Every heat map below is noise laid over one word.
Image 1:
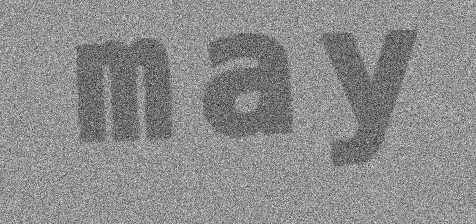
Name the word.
may
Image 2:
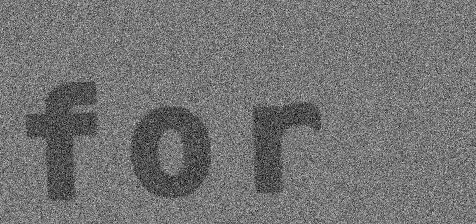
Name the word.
for
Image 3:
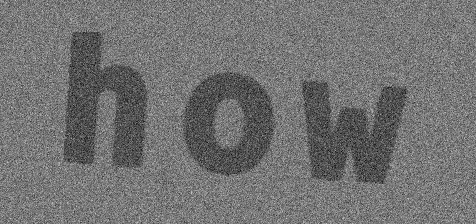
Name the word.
how
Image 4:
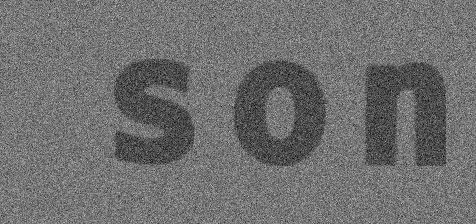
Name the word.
son
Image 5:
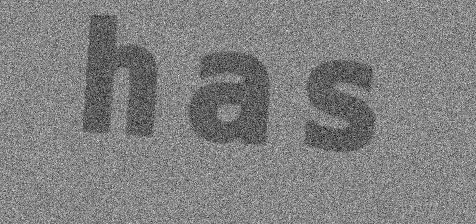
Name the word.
has
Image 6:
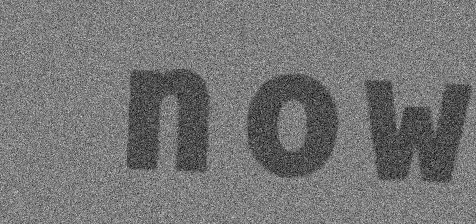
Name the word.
now
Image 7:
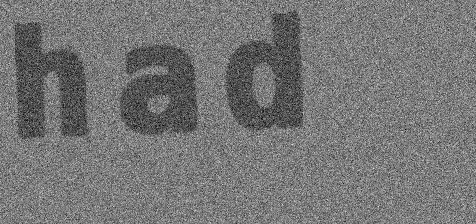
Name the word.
had
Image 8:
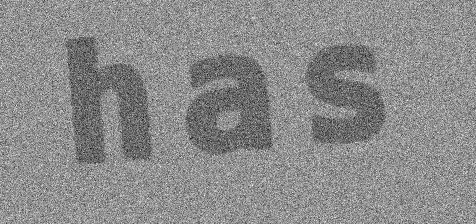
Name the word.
has
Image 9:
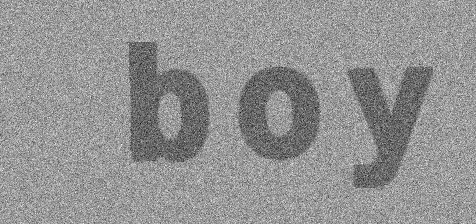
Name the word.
boy
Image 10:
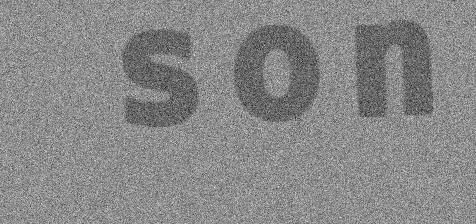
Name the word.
son
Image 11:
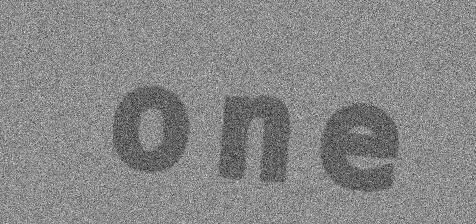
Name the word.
one
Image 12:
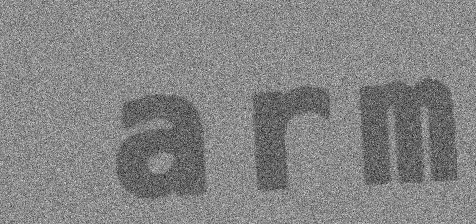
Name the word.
arm
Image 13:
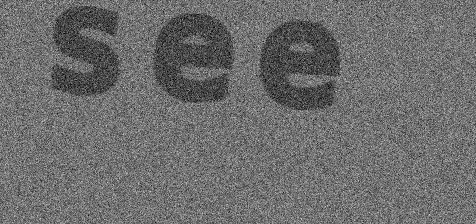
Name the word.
see
